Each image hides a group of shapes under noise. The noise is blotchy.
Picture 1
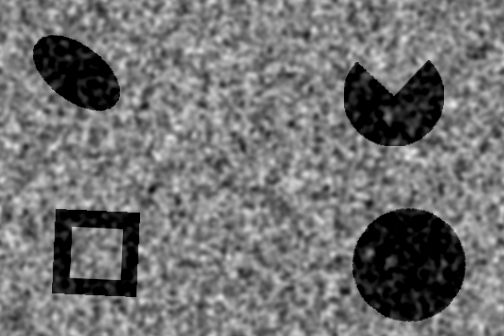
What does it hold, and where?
top left: dark ellipse; top right: dark disc with a wedge cut out; bottom left: dark square frame; bottom right: dark disc
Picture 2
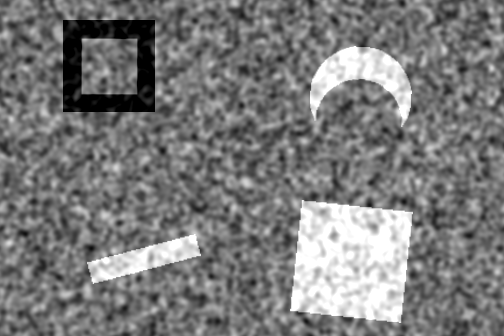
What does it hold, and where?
top left: dark square frame; top right: light crescent; bottom left: light bar; bottom right: light square
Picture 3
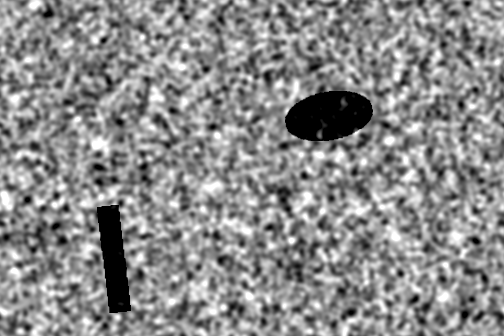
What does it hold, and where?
top right: dark ellipse; bottom left: dark bar
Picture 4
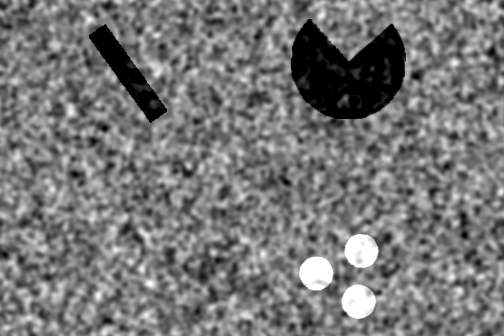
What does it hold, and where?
top left: dark bar; top right: dark disc with a wedge cut out; bottom right: light three dots
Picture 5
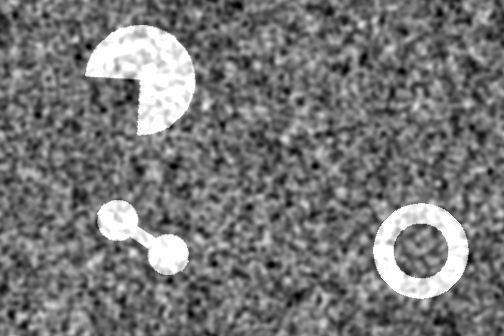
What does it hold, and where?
top left: light disc with a wedge cut out; bottom left: light dumbbell; bottom right: light ring
